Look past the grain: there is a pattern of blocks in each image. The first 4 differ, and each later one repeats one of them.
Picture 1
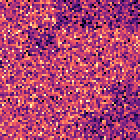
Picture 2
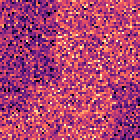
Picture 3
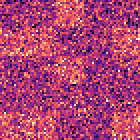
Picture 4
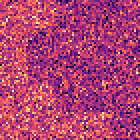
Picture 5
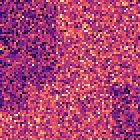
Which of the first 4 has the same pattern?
2
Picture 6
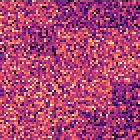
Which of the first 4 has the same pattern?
1
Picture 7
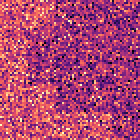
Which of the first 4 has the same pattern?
4
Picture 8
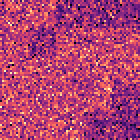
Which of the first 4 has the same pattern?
1
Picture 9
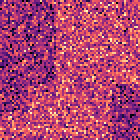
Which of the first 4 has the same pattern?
2
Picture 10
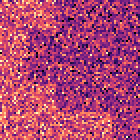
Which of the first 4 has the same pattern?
4
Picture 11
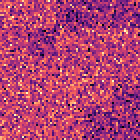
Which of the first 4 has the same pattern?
1
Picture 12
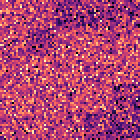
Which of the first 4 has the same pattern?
1
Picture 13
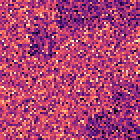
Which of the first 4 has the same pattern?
1
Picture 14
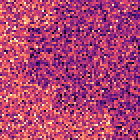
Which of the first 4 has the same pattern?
4
